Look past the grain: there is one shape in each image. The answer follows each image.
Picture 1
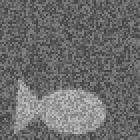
fish
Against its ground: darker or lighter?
lighter
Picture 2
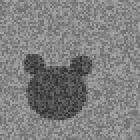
bear's head
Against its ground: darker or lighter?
darker
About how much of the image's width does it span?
half
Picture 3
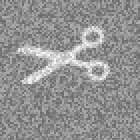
pair of scissors
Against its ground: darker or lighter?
lighter
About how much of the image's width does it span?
two thirds
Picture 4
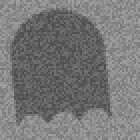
ghost
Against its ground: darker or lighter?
darker
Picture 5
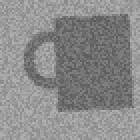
cup
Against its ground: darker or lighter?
darker
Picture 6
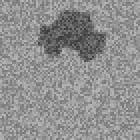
car
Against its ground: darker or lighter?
darker
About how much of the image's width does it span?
half
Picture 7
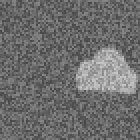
cloud
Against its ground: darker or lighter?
lighter
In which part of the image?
middle right
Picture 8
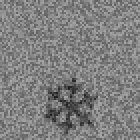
snowflake
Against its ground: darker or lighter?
darker
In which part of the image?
bottom middle
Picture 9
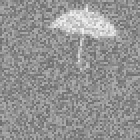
umbrella
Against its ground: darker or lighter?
lighter
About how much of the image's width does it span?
half
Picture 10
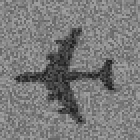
airplane
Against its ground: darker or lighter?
darker
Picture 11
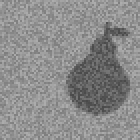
pear
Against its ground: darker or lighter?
darker
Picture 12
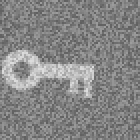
key
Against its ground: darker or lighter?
lighter
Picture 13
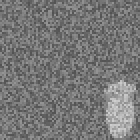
footprint
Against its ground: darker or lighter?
lighter
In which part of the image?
bottom right
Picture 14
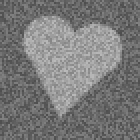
heart
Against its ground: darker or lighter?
lighter
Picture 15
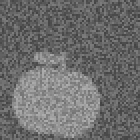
apple
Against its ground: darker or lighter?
lighter
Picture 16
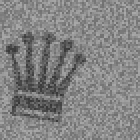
chess queen
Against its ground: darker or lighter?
darker
